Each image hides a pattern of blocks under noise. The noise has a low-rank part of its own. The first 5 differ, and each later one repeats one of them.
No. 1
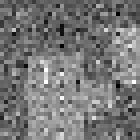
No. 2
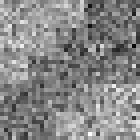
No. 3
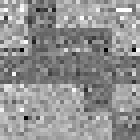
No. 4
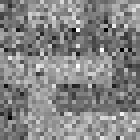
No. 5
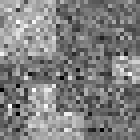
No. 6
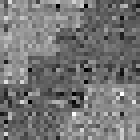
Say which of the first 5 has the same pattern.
2
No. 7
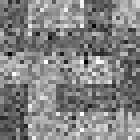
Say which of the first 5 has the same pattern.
4
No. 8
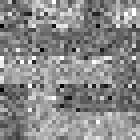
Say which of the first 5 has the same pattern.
4
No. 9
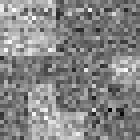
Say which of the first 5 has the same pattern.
5
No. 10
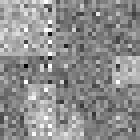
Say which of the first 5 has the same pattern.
5
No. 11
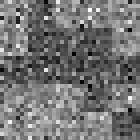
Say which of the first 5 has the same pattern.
3
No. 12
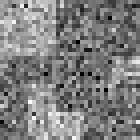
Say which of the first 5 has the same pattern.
5
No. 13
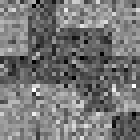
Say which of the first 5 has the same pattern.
3
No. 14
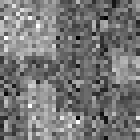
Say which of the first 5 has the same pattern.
5
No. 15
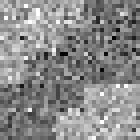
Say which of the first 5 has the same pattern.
2
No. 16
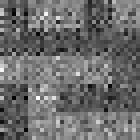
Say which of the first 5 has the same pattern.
4
